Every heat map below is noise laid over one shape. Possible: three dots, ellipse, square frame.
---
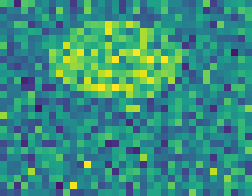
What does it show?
light ellipse
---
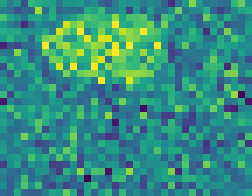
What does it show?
light ellipse
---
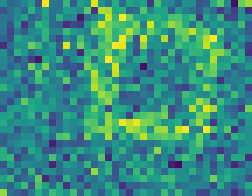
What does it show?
light square frame
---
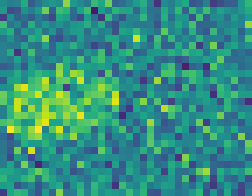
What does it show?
light ellipse
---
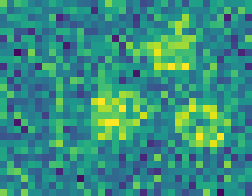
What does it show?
light three dots
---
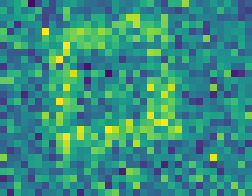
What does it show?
light square frame
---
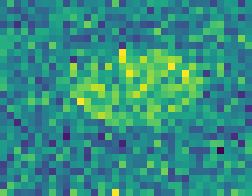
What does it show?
light ellipse
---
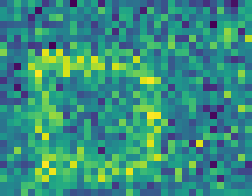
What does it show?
light square frame
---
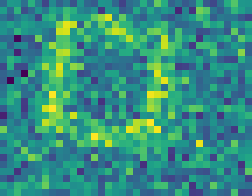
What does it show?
light square frame
